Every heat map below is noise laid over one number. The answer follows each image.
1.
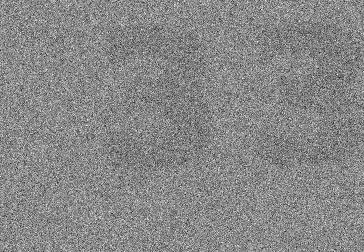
33
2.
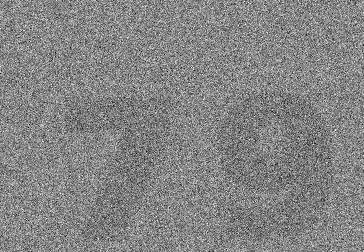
79
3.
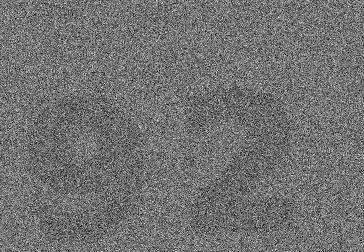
92
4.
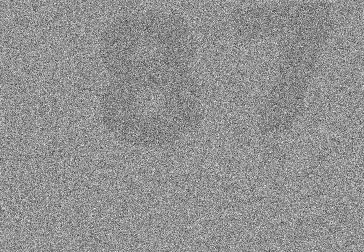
87
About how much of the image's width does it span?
two thirds
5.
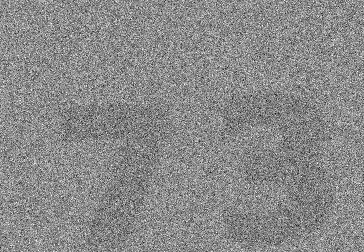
73
